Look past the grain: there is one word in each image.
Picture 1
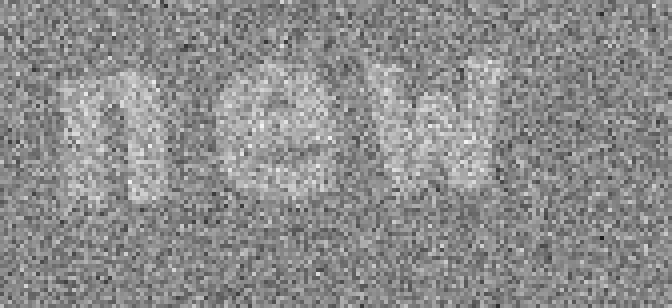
new
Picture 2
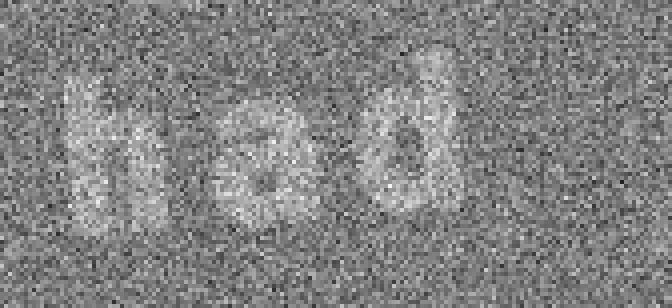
had
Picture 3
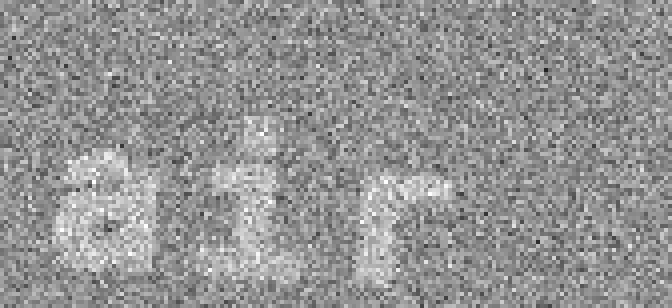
air
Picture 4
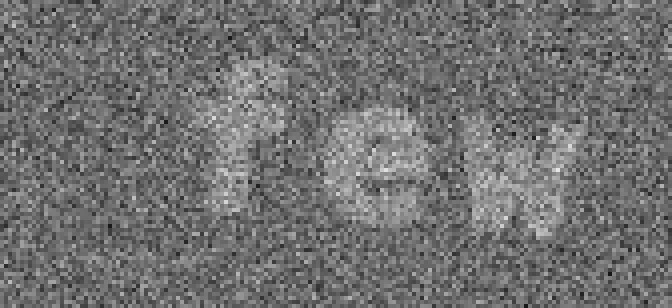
few
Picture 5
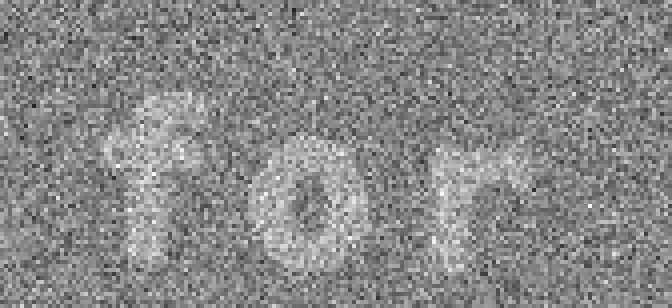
for
